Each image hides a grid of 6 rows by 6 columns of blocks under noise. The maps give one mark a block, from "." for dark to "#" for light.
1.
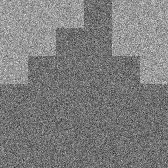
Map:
# # # . # #
# # . . # #
# . . . . #
. . . . . .
. . . . . .
. . . . . .
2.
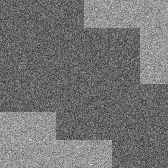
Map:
. . . # # #
. . . . . #
. . . . . #
. . . . . .
# # . . . .
# # # # . .
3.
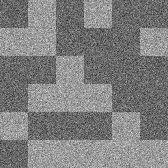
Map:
. # . # . .
# # . . . #
. . # . . .
. # # # . .
# . . . # .
. # # # # #
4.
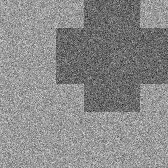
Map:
# # # . . #
# # . . . .
# # . . . .
# # # . . #
# # # # # #
# # # # # #
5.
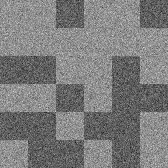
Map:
# # . # # .
# # # # # #
. . # # . #
# # . # . .
. . # . . #
# . . # . #
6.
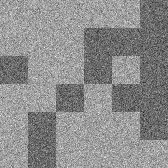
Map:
# # # # # .
# # # . . .
. # # . # .
# # . # . .
# . # # # .
# . # # # #
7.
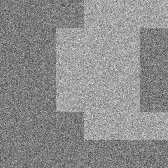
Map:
. . . # # #
. . # # # .
. . # # # .
. . # # # .
. . . # # #
. . . . . .
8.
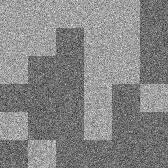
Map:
# # # # # .
# # . # # .
# . . # # .
. . . # . #
# . . # . .
. # . . . .
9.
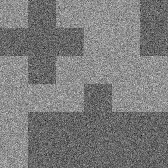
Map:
# . # # # .
. . . # # .
# . # # # #
# # # . # #
# . . . . .
# . . . . .
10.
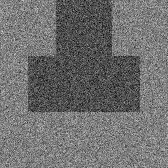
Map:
# # . . # #
# # . . # #
# . . . . #
# . . . . #
# # # # # #
# # # # # #
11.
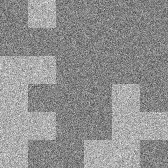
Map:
. # . . . .
. . . . . .
# # . . . .
# . . . # .
# # . . # #
# . . # # .
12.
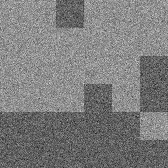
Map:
# # . # # #
# # # # # #
# # # # # .
# # # . # .
. . . . . #
. . . . . .
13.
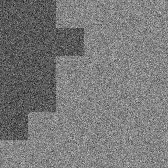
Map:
. . # # # #
. . . # # #
. . # # # #
. . # # # #
. # # # # #
# # # # # #
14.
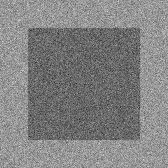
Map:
# # # # # #
# . . . . #
# . . . . #
# . . . . #
# . . . . #
# # # # # #
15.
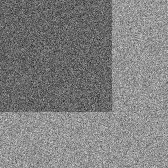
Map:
. . . . # #
. . . . # #
. . . . # #
. . . . # #
# # # # # #
# # # # # #
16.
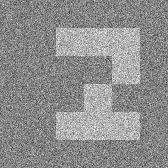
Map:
. . . . . .
. . # # # .
. . . . # .
. . . # . .
. . # # # .
. . . . . .
